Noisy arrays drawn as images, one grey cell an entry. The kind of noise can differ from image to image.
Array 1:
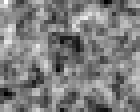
blotchy
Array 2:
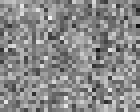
low rank plus noise
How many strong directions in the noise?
five to eight
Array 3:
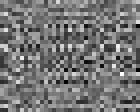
low rank plus noise
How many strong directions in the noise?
two
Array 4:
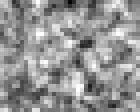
blotchy
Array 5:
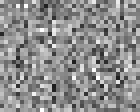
low rank plus noise
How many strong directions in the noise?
three or four
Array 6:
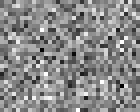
low rank plus noise
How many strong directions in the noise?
five to eight
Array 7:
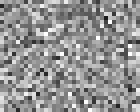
independent entries
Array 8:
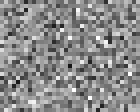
independent entries
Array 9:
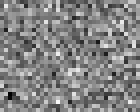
low rank plus noise
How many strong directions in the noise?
five to eight
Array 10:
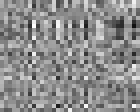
low rank plus noise
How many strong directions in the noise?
one
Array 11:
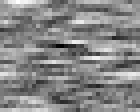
streaked along the rows
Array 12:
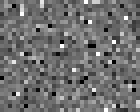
heavy tails
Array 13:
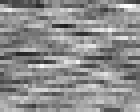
streaked along the rows
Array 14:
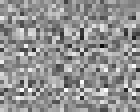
low rank plus noise
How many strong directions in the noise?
two
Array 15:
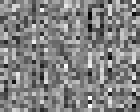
columns of uneven size
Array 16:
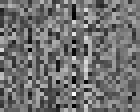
columns of uneven size
